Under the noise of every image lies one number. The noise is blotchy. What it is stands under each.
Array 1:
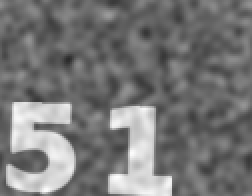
51
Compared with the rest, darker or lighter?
lighter
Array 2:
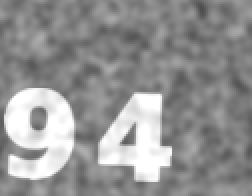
94
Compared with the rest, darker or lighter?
lighter
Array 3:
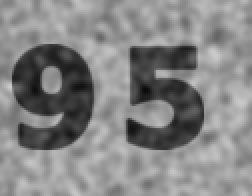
95
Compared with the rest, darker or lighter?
darker
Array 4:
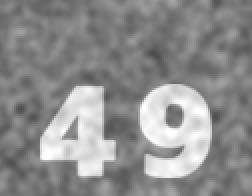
49
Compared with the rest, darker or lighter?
lighter
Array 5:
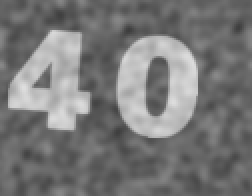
40
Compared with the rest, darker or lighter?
lighter
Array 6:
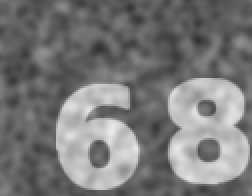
68
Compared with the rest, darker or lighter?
lighter
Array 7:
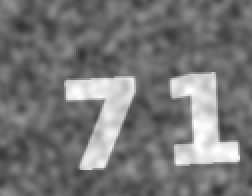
71
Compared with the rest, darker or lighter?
lighter
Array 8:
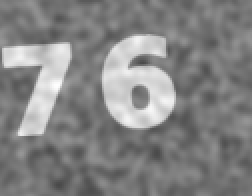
76
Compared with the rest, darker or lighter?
lighter
